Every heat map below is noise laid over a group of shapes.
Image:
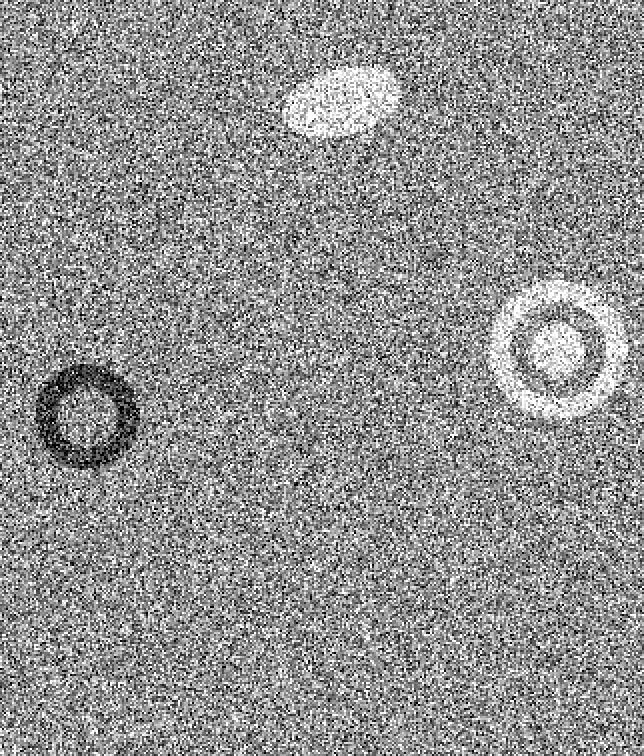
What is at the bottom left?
nothing
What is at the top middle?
ellipse
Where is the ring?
middle left
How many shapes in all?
3
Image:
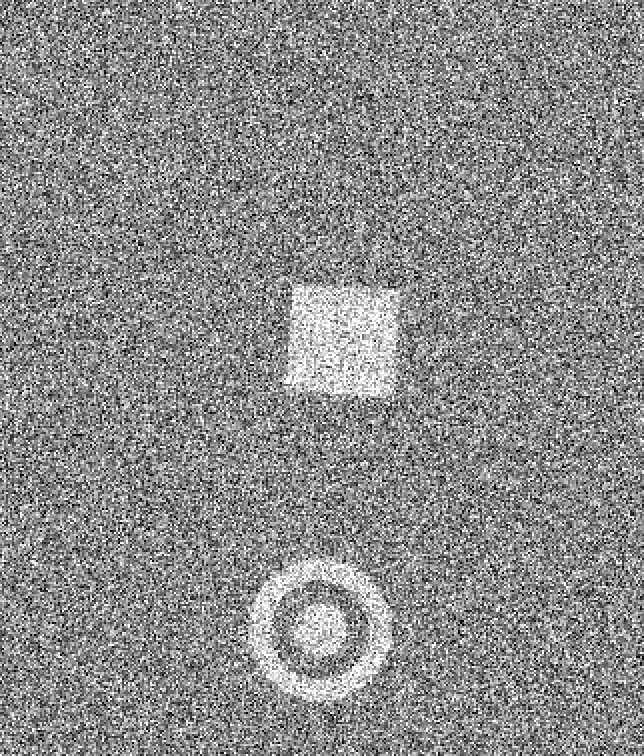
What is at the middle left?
nothing
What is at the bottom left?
nothing
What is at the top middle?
nothing
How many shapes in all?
2
